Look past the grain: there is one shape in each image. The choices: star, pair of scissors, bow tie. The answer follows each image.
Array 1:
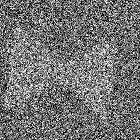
bow tie
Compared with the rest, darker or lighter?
lighter
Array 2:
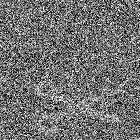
pair of scissors
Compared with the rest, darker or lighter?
lighter
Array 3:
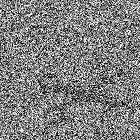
pair of scissors
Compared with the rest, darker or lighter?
darker
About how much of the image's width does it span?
two thirds
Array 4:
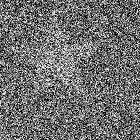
star
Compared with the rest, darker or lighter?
lighter
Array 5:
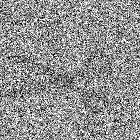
pair of scissors
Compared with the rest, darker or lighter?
darker
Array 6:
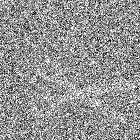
pair of scissors
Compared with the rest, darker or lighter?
lighter
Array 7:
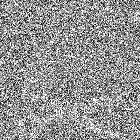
pair of scissors
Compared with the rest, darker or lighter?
lighter
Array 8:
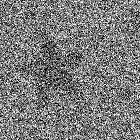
star
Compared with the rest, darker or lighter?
darker
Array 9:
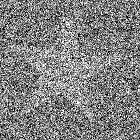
star
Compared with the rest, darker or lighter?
lighter
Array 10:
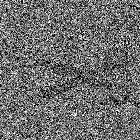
pair of scissors
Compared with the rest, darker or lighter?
darker
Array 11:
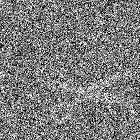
pair of scissors
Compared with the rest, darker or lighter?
lighter
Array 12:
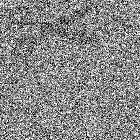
pair of scissors
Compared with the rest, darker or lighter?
darker
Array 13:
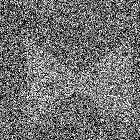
bow tie
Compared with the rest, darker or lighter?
lighter
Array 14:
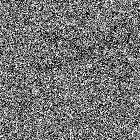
pair of scissors
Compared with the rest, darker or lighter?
darker
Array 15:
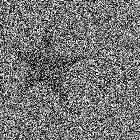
star
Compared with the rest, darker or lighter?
darker
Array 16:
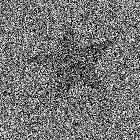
star
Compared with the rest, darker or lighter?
darker
